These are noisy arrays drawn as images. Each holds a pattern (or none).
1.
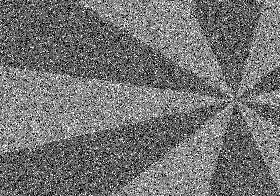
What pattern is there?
spokes from one point
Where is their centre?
middle right
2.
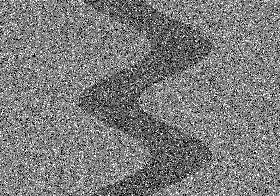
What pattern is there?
a wavy band
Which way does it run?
top to bottom
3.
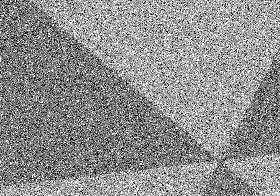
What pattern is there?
spokes from one point
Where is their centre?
bottom right
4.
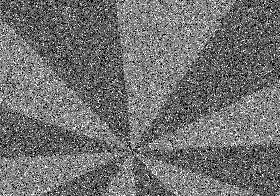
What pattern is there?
spokes from one point
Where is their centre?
bottom middle
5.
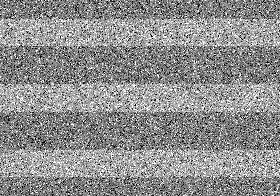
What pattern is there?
horizontal stripes
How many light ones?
3
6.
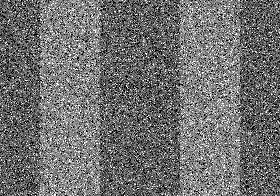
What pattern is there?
vertical stripes
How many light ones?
2
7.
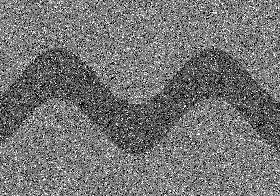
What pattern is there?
a wavy band
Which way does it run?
left to right
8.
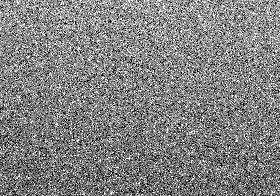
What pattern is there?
a smooth slope
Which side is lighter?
top
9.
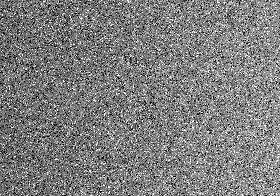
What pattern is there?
a smooth slope
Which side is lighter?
right
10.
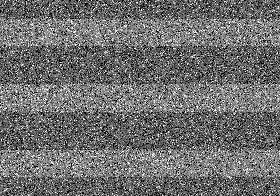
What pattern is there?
horizontal stripes
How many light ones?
3
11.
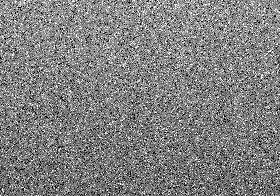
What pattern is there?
a smooth slope
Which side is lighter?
top
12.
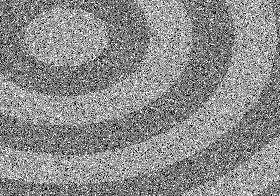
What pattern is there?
rings round one point
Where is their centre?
top left
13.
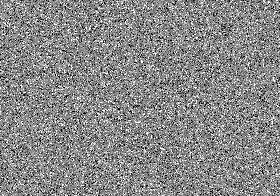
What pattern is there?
only noise
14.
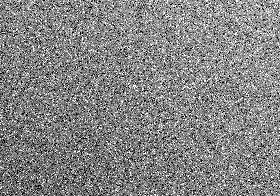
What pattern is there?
a smooth slope
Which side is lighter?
top right
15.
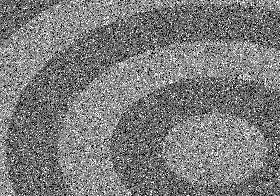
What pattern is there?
rings round one point
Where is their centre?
bottom right
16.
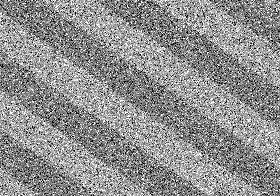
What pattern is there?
diagonal stripes
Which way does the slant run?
top left to bottom right
